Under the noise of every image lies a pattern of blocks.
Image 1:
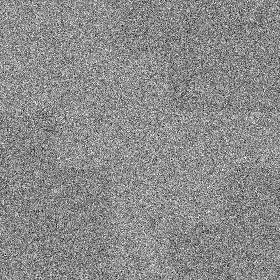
mirrored about the diagonal from the top left
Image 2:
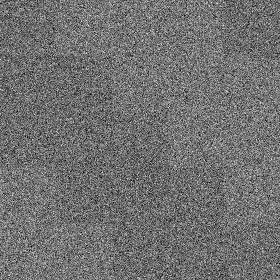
mirrored about the diagonal from the bottom left
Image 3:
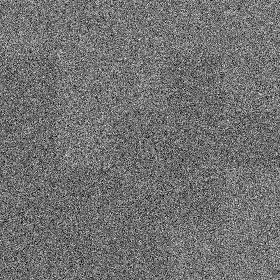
no symmetry
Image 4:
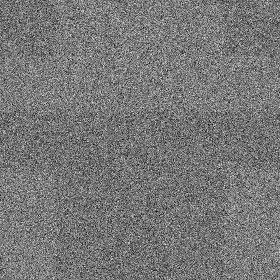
left and right mirror each other
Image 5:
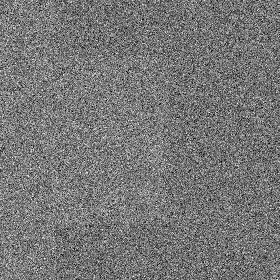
top and bottom mirror each other
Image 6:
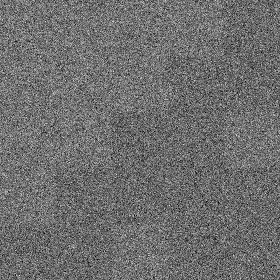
mirrored about the diagonal from the top left
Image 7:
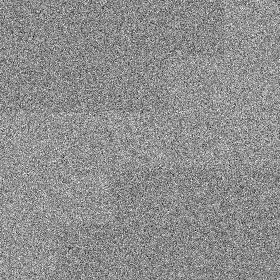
the same after a half turn
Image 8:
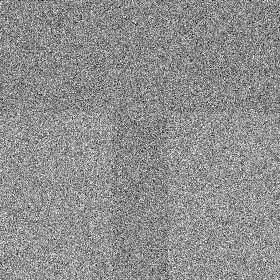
left and right mirror each other
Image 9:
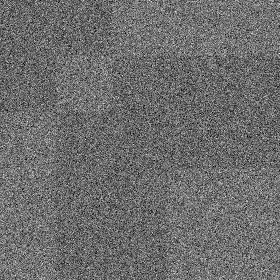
mirrored about the diagonal from the top left
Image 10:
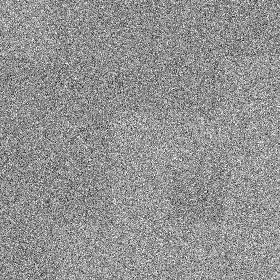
mirrored about the diagonal from the top left
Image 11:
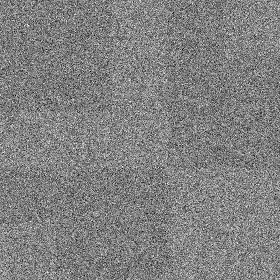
mirrored about the diagonal from the top left
